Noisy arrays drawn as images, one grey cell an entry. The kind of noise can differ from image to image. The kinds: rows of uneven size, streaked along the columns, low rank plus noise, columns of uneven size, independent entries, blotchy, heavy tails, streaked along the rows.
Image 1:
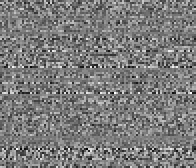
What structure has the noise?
rows of uneven size
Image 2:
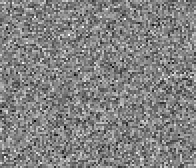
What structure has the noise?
independent entries
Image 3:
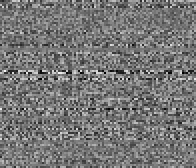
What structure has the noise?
rows of uneven size
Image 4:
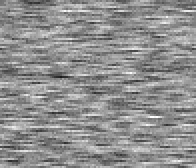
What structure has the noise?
streaked along the rows
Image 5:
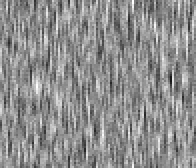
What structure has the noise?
streaked along the columns
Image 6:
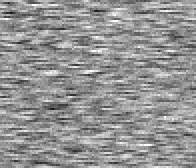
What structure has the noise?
streaked along the rows
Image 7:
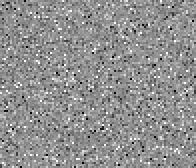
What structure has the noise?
heavy tails
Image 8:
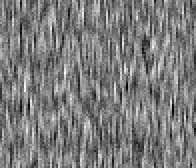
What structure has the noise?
streaked along the columns
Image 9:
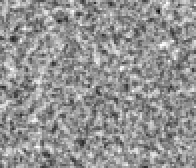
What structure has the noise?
blotchy
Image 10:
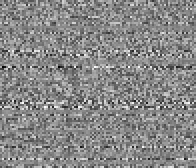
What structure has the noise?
rows of uneven size
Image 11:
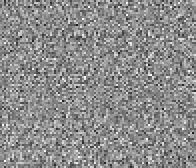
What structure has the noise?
low rank plus noise
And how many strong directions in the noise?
five to eight
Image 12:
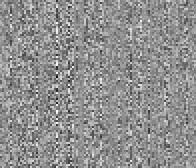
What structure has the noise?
columns of uneven size
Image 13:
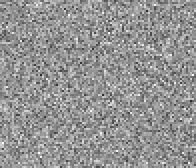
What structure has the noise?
independent entries
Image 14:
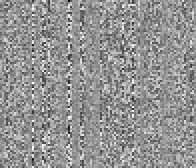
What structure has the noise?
columns of uneven size
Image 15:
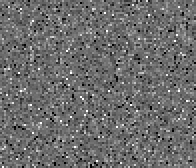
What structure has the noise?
heavy tails
